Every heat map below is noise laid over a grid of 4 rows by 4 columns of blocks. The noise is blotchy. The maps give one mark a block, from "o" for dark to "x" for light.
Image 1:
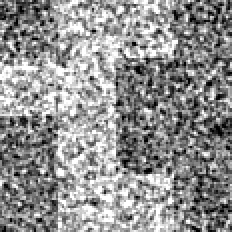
oxxo
xxoo
oxoo
oxxo
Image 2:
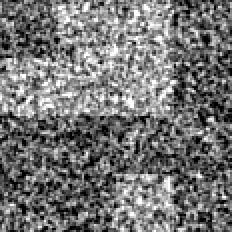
oxxo
xxxo
oooo
ooxo
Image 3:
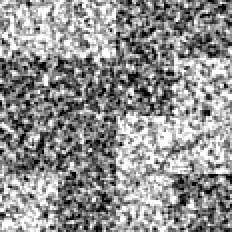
xxoo
ooox
ooxx
xoxo
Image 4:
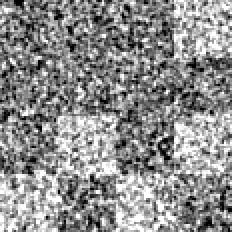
ooox
oooo
oxox
xoxo
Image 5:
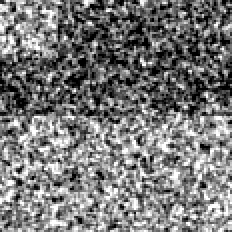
xooo
oooo
xxxx
xxxx
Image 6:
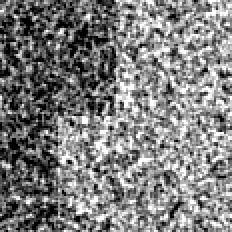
ooxx
ooxx
oxxx
oxxx
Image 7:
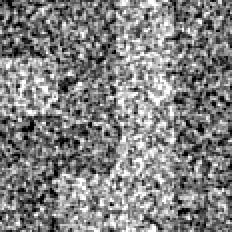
ooxo
xoxo
ooxo
oxxo
